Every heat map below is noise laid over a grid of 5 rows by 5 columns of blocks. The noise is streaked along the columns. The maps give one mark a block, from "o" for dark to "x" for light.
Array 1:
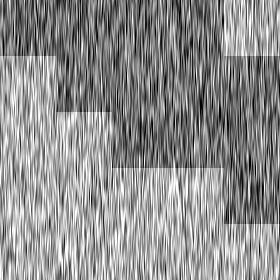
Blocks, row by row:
o o o o x
x o o o o
x x o o o
x x x x o
x x x x x
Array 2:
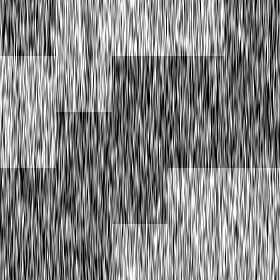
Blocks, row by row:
o x x x o
x x o o o
x o o o o
o o o x x
o o x x x
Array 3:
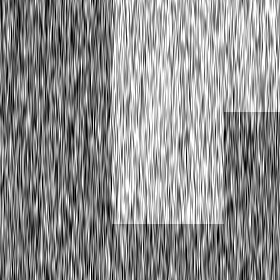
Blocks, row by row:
o o x x x
o o x x x
o o x x o
o o x x o
o o o o o
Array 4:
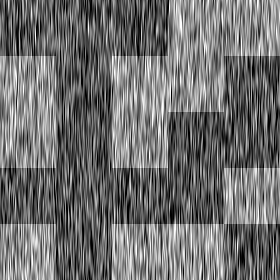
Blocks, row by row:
o o o x x
x o x x o
x o x o o
o o o o x
x o x x o
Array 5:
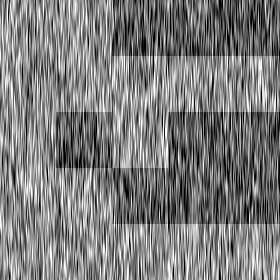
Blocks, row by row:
x x o o o
x x x x x
x o x o o
x x o o o
x x x x x
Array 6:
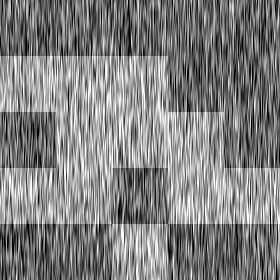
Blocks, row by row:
o o o o o
x x x o o
o x x x o
x x o x x
o o x o o
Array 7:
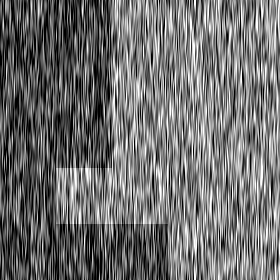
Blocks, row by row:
o o x x x
o o x x x
o o x x x
o x x x x
o o o x x
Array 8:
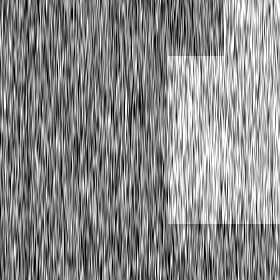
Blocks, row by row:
o o o o x
o o o x x
o o o x x
o o o x x
o o o o o
